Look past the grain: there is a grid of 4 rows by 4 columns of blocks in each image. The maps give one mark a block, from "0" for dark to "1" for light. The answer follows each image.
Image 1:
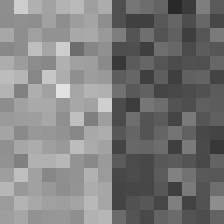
1 1 0 0
1 1 0 0
1 1 0 0
1 1 0 0
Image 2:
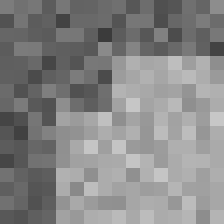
0 0 0 0
0 0 1 1
0 1 1 1
0 1 1 1
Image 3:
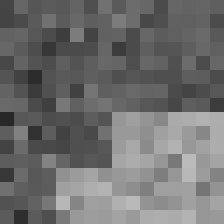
0 0 0 0
0 0 0 0
0 0 1 1
0 1 1 1
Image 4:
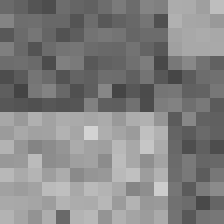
0 0 0 1
0 0 0 0
1 1 1 0
1 1 1 0
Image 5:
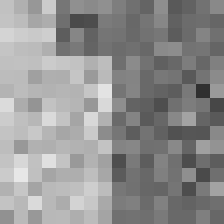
1 0 0 0
1 1 0 0
1 1 0 0
1 1 0 0
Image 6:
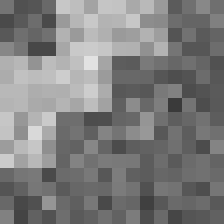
0 1 1 0
1 1 0 0
1 0 0 0
0 0 0 0
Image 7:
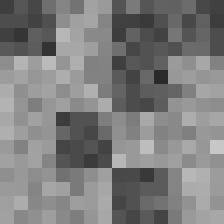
0 1 0 0
1 1 0 1
1 0 1 1
1 1 0 1
